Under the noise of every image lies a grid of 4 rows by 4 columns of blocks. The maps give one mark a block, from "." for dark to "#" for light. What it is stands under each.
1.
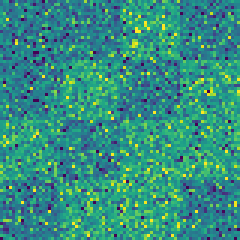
..#.
.#.#
#.##
.##.
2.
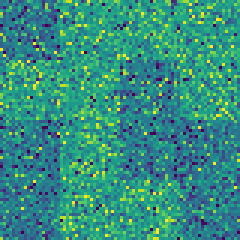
.###
##.#
.#..
.##.
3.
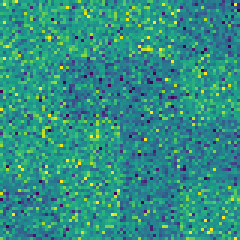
###.
#..#
##..
.#.#
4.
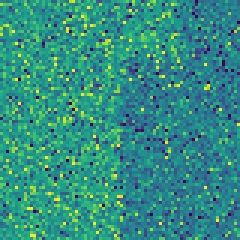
###.
##..
##..
##..
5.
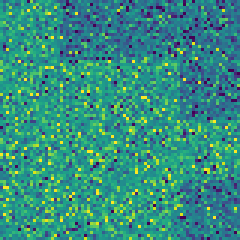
#...
###.
####
###.
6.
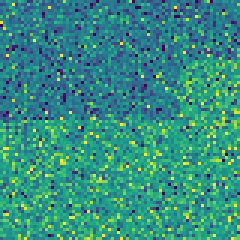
....
...#
####
####
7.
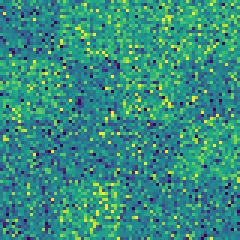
.###
#.#.
...#
.#..
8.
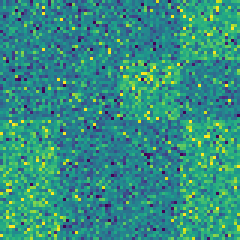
...#
..#.
#..#
#..#
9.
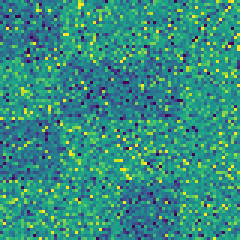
.###
#..#
.###
##.#
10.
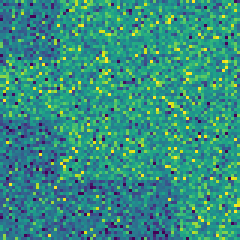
.###
####
.###
...#
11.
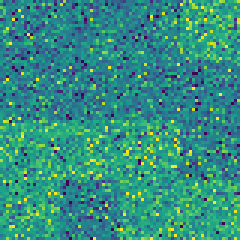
...#
....
###.
#.##
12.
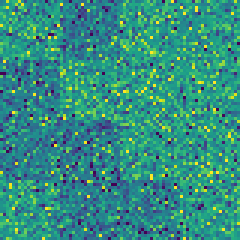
#.##
.###
..##
#..#
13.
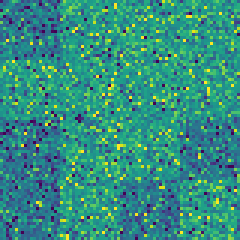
.###
####
.##.
.#.#
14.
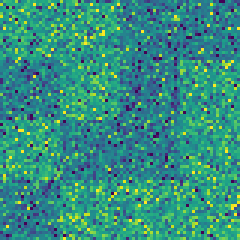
##..
.#.#
#..#
.###
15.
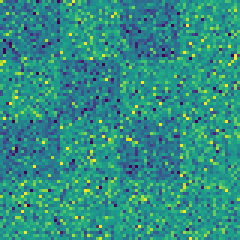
.#.#
#.##
.#.#
####
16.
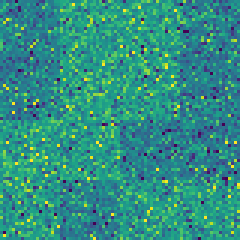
.##.
.##.
##..
#.##
